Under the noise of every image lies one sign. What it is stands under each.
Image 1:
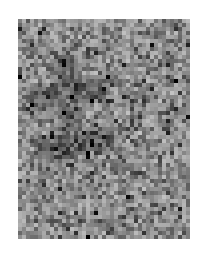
plus-minus sign
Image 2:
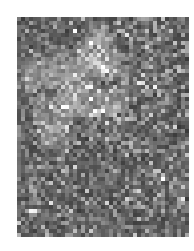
not-equal sign
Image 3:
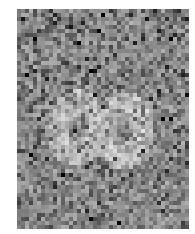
infinity sign
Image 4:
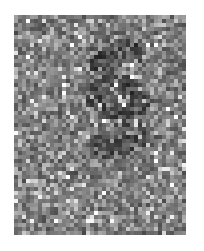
section sign
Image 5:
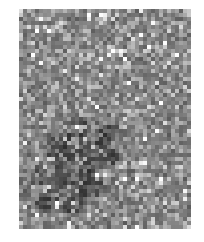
hash sign
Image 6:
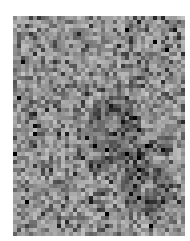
percent sign
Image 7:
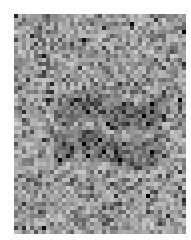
approximately sign
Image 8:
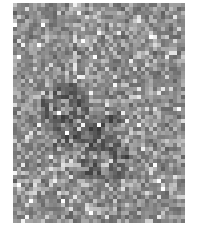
percent sign
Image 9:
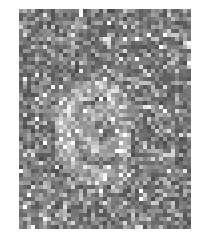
at sign
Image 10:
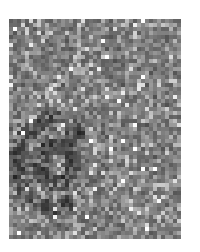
at sign
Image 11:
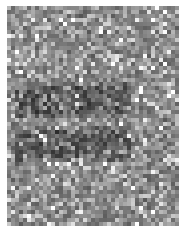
equals sign
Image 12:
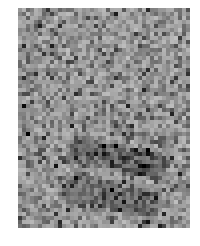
equals sign
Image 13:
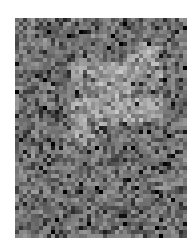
not-equal sign
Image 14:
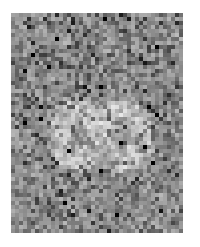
infinity sign
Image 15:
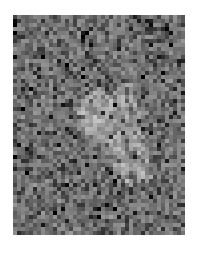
pilcrow
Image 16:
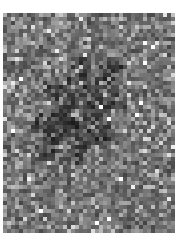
hash sign
